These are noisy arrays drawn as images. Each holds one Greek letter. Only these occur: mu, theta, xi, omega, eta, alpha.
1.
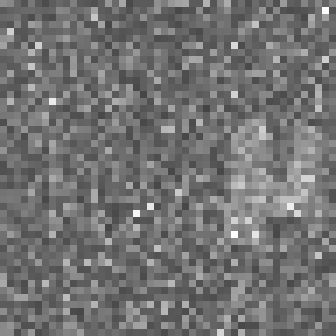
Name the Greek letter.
mu
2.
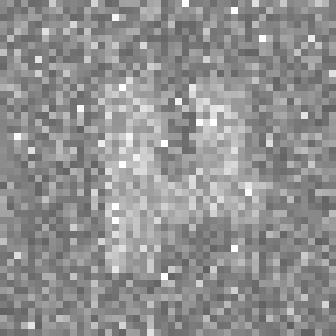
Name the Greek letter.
mu
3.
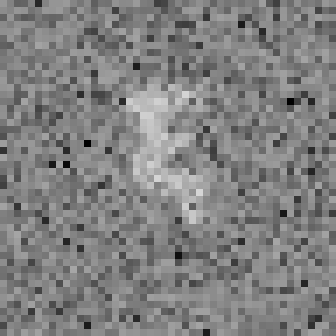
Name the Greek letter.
xi
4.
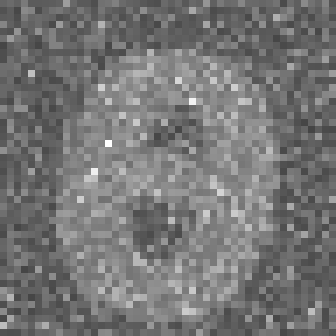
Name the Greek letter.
theta
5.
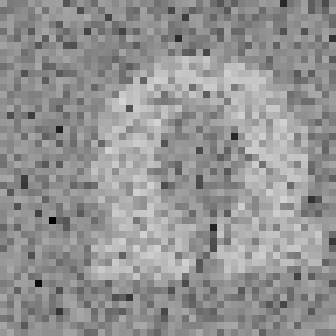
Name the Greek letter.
omega
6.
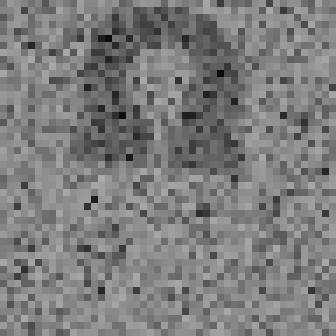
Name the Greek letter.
omega
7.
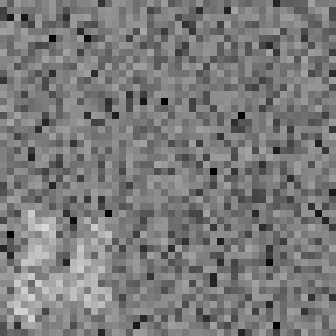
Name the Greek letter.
mu
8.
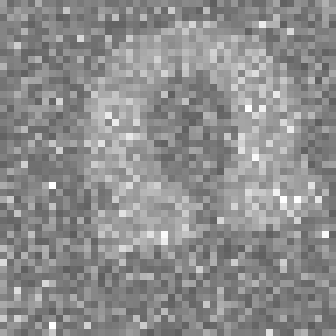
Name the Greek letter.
omega
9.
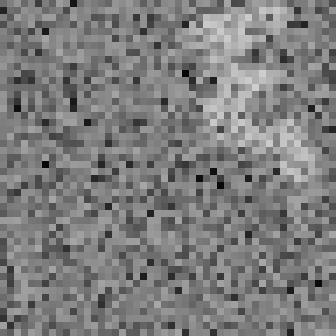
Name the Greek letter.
xi
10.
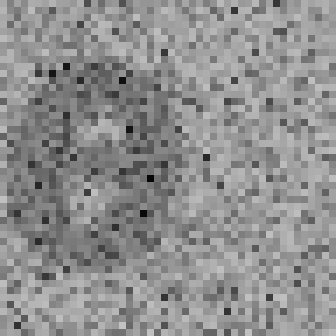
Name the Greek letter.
theta
